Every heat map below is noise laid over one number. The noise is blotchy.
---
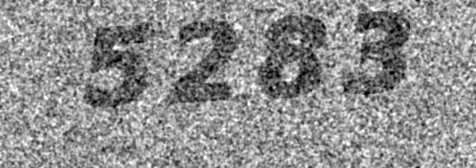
5283
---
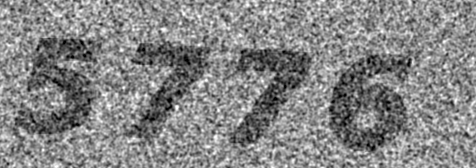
5776
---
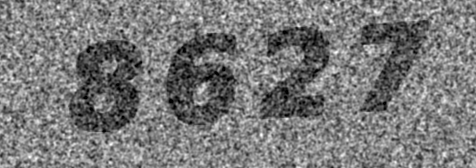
8627
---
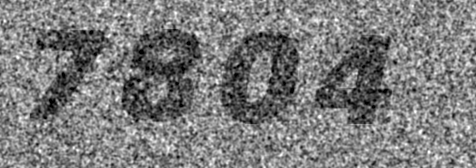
7804
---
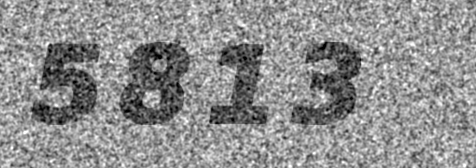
5813
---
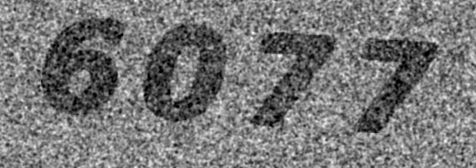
6077
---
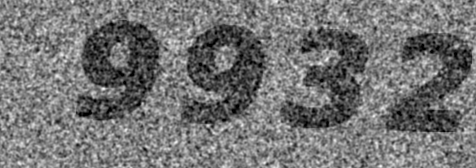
9932
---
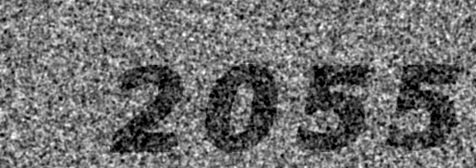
2055
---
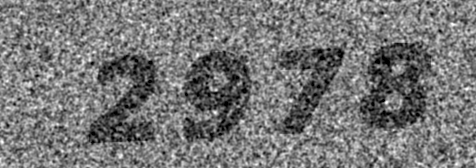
2978
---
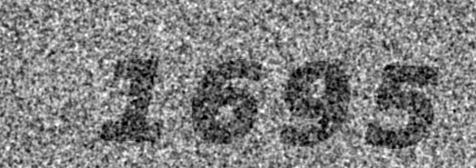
1695
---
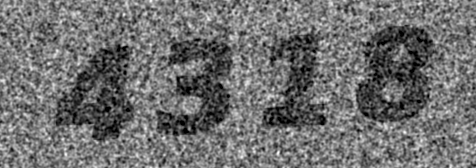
4318
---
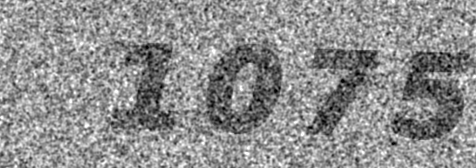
1075
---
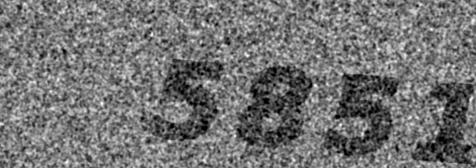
5851
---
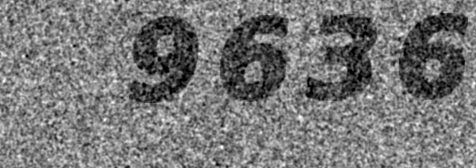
9636
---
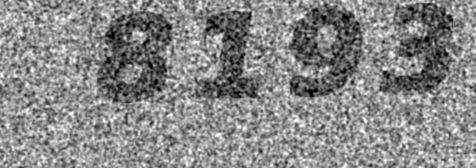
8193
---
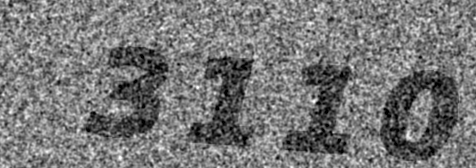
3110
